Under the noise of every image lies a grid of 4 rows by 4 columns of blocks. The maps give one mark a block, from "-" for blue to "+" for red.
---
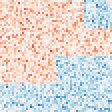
+ + + -
+ + + +
+ + - -
- - - -
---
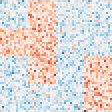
- + - -
+ + - -
- + - +
- - - +
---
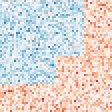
- - - +
- - - +
- - + +
+ + + +
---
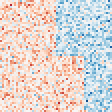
+ + - -
+ + - -
+ + + -
+ + + -
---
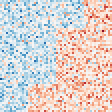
- - - +
- - + +
- - + +
- + + +
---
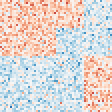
+ + + -
+ + - -
- - - +
- - - +
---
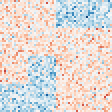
+ + - -
+ + + +
+ - + +
- - + +
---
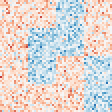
+ + - +
+ - - +
+ - + -
+ + + -
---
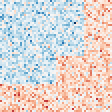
- - - +
- - - +
- - + +
+ + + +
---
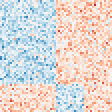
- - + +
- - + +
- - + +
+ + - +
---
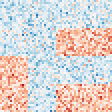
- - - -
- - + +
+ - - -
+ - + +
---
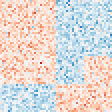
+ + - -
+ + - -
+ + - +
- - + +
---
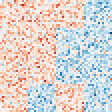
+ + + -
+ + - -
+ + - -
+ - + -
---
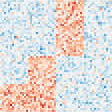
- - + -
- - + -
- + - -
+ + - -
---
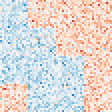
- + + +
- - + +
- - - +
+ - - +
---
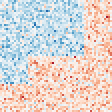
- - - +
- - - +
- + + +
+ + + +
